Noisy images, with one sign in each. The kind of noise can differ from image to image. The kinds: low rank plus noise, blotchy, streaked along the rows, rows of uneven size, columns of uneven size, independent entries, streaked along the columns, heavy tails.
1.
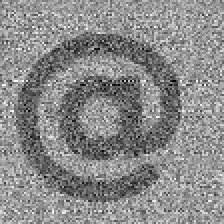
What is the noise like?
rows of uneven size
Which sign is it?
at sign
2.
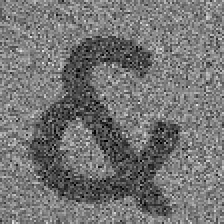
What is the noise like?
low rank plus noise
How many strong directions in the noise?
three or four
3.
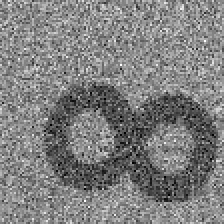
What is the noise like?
low rank plus noise
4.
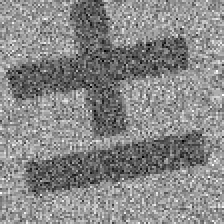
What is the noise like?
low rank plus noise
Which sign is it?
plus-minus sign
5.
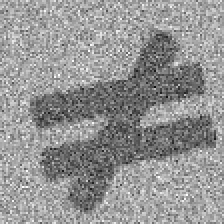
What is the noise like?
low rank plus noise
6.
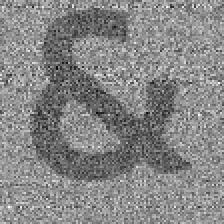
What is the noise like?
rows of uneven size
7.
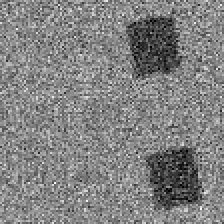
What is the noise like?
low rank plus noise
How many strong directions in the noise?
five to eight
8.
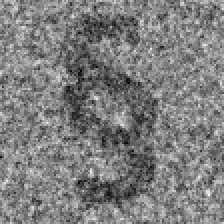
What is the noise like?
blotchy
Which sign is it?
section sign
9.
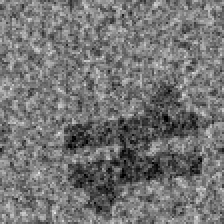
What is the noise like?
blotchy
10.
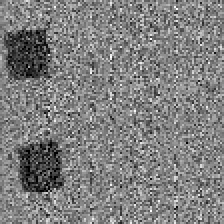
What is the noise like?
columns of uneven size
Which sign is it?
colon
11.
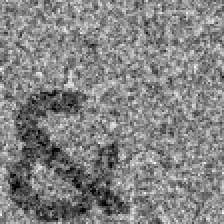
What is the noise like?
blotchy
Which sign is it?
ampersand
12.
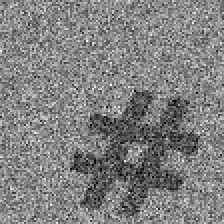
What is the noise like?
independent entries
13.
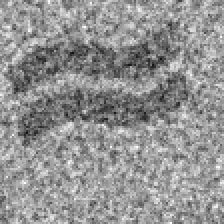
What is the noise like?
blotchy
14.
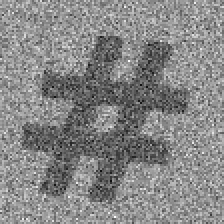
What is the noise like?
independent entries
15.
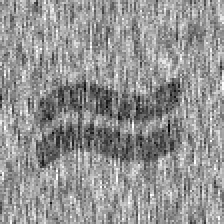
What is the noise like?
streaked along the columns
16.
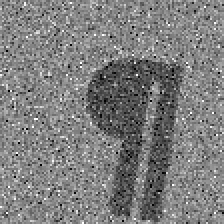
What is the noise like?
heavy tails
